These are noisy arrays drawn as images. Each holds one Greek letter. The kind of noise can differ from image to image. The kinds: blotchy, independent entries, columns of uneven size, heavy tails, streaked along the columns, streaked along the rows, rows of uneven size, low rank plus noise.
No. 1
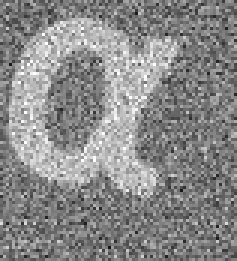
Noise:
low rank plus noise
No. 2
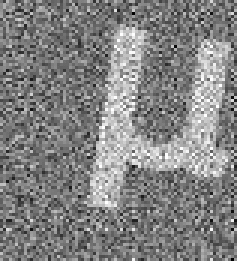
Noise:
low rank plus noise
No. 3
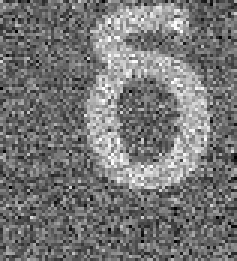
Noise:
low rank plus noise
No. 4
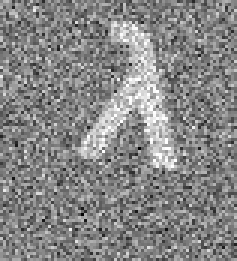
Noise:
independent entries
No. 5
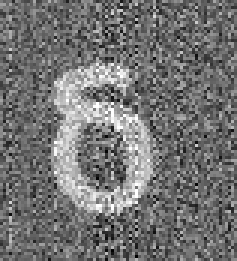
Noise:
columns of uneven size
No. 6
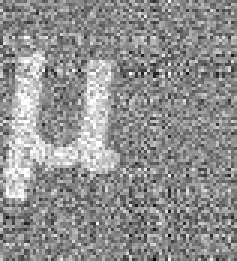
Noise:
low rank plus noise
